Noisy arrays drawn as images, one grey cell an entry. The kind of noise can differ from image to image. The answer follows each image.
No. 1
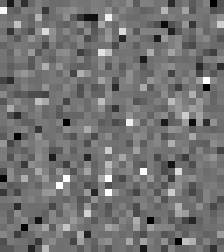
heavy tails
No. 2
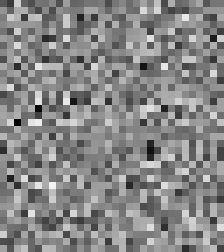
low rank plus noise
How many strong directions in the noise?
three or four
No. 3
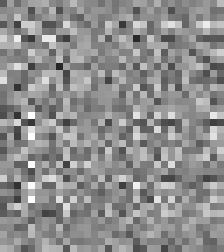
low rank plus noise
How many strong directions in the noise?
two
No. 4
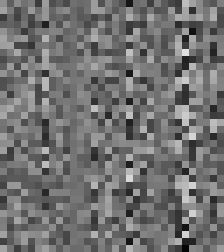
columns of uneven size
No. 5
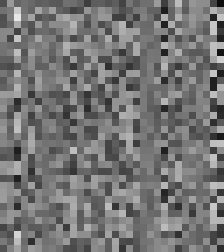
columns of uneven size
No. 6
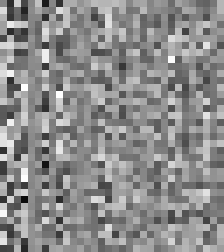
columns of uneven size
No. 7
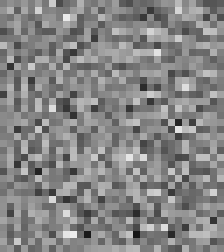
low rank plus noise
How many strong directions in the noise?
five to eight
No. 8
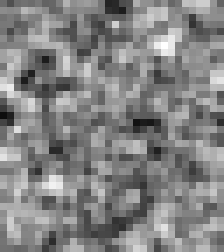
blotchy
